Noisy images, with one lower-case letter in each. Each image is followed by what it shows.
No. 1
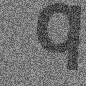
q
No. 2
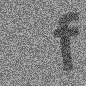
f
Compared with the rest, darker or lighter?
darker
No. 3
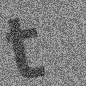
t
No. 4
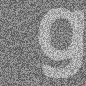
g
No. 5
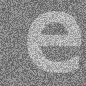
e
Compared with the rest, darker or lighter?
lighter
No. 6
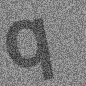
q
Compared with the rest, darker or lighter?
darker
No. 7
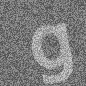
g
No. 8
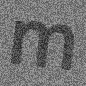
m
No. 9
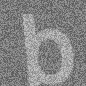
b
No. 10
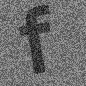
f
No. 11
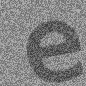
e
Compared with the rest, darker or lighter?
darker
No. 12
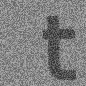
t
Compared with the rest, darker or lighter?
darker
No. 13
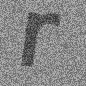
r
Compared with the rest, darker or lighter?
darker
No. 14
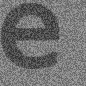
e
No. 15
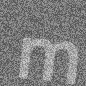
m
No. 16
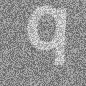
q
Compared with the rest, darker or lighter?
lighter
